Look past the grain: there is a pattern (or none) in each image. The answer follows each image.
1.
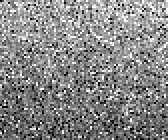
a smooth slope
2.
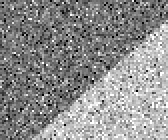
a sharp edge
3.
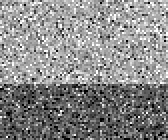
a sharp edge
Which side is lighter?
top
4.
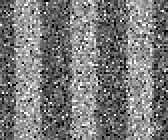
vertical stripes
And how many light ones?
3
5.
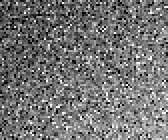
a smooth slope
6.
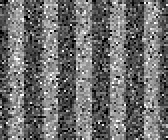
vertical stripes
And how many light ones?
5
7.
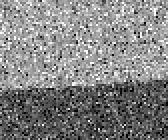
a sharp edge
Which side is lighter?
top
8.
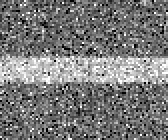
one horizontal stripe
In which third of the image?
middle
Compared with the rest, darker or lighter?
lighter
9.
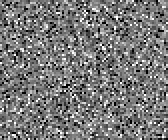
only noise
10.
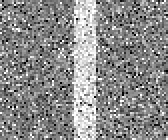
one vertical stripe
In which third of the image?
middle
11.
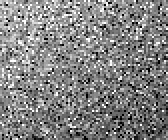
a smooth slope
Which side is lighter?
top left
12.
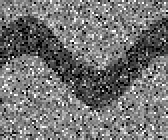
a wavy band
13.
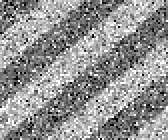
diagonal stripes
